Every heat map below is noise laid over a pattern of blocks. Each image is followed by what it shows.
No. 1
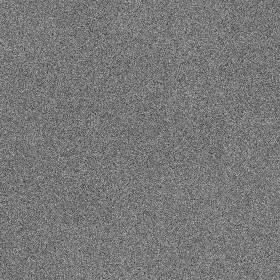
no symmetry
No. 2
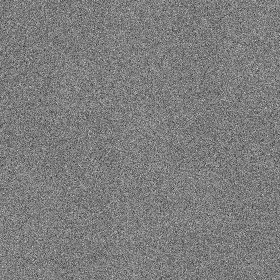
the same after a half turn
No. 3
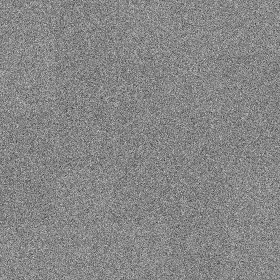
the same after a half turn
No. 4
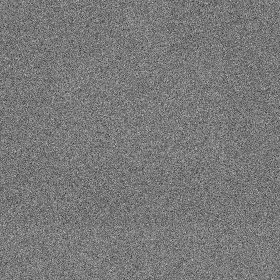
left and right mirror each other
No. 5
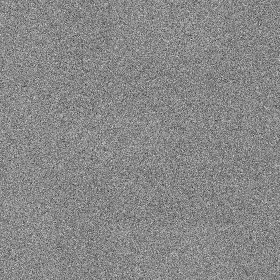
top and bottom mirror each other
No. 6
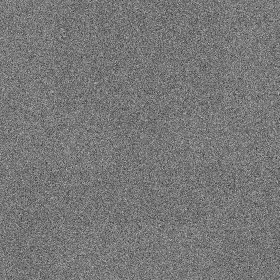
left and right mirror each other
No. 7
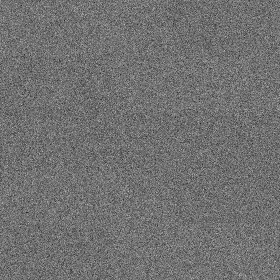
the same after a half turn
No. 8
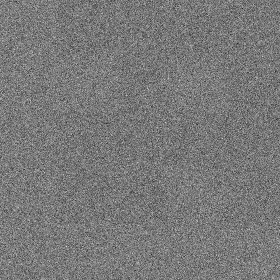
mirrored about the diagonal from the bottom left
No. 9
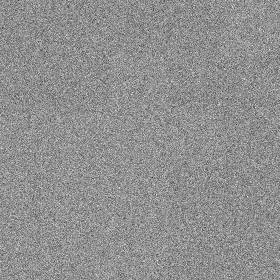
mirrored about the diagonal from the bottom left
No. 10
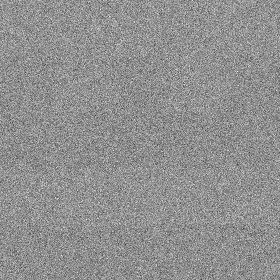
left and right mirror each other
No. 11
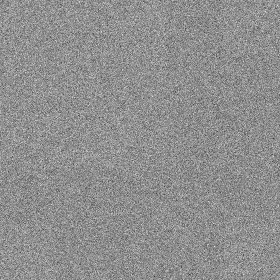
mirrored about the diagonal from the top left
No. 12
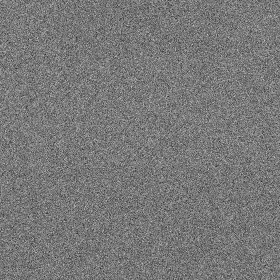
left and right mirror each other
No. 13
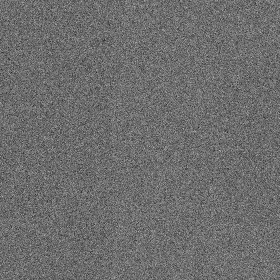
top and bottom mirror each other
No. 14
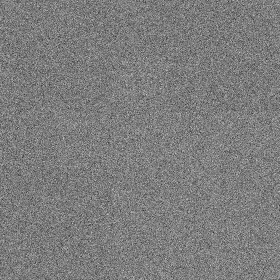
mirrored about the diagonal from the top left
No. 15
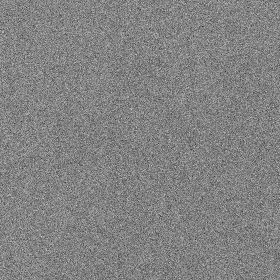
mirrored about the diagonal from the top left
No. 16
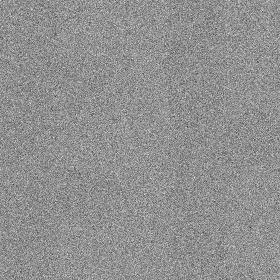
top and bottom mirror each other
